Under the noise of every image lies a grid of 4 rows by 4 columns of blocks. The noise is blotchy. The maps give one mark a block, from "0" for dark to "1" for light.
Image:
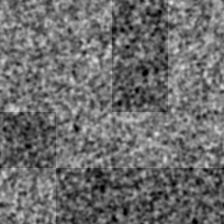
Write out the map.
1 1 0 1
1 1 0 1
0 1 1 1
1 0 0 0
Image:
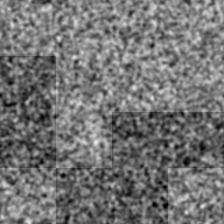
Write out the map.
1 1 1 1
0 1 1 1
0 1 0 0
1 0 0 1
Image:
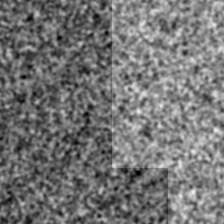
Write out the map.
0 0 1 1
0 0 1 1
0 0 1 1
0 0 0 1
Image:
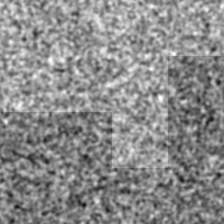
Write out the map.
1 1 1 1
1 1 1 0
0 0 1 0
0 0 0 0
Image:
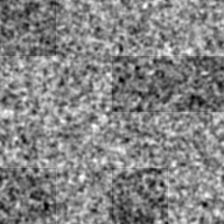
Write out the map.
0 1 1 1
1 1 0 0
1 1 1 1
0 1 0 1
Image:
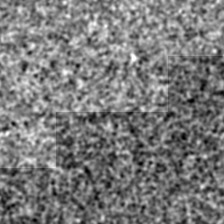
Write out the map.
1 1 1 1
1 1 1 0
1 0 0 0
0 0 0 0
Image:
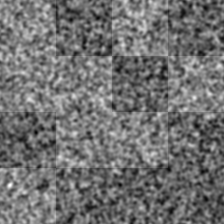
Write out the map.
1 0 1 0
1 1 0 1
0 1 1 0
1 0 0 0
